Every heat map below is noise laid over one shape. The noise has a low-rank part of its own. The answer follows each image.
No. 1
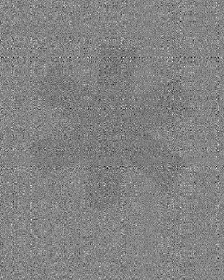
asterisk
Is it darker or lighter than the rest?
darker
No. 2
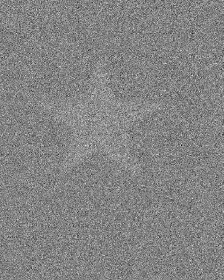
star
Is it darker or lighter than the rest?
lighter
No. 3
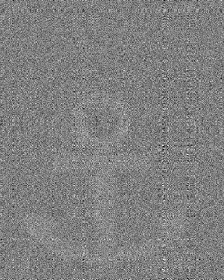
anchor
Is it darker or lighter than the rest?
lighter
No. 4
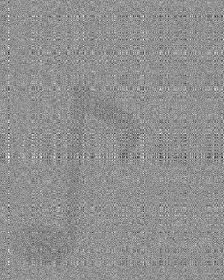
musical note
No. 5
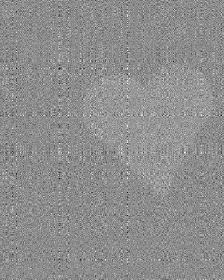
heart
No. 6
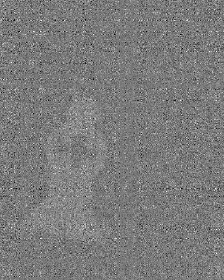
chess bishop
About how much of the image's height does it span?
half
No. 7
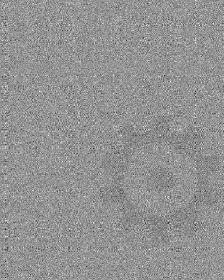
gear
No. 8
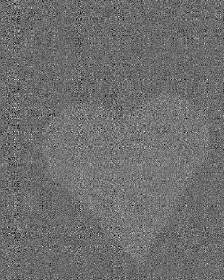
heart
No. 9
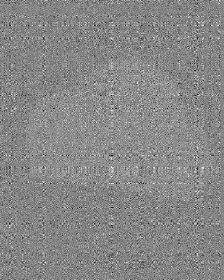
cloud
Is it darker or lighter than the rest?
lighter
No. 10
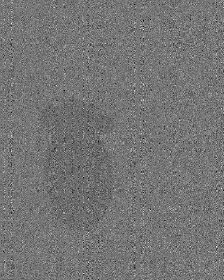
footprint
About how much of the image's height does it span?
half
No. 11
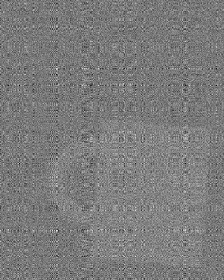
cup
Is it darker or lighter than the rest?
lighter
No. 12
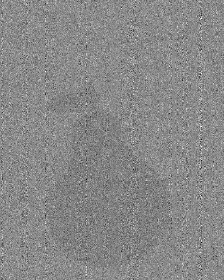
pear
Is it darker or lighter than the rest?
darker
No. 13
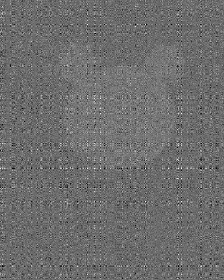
bear's head
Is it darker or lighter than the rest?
lighter
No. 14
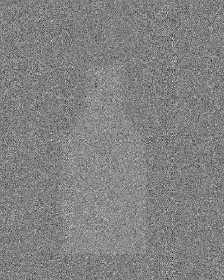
bottle
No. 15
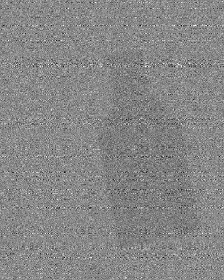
bottle
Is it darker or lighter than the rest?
darker
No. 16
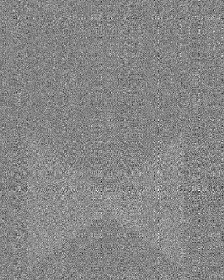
bow tie
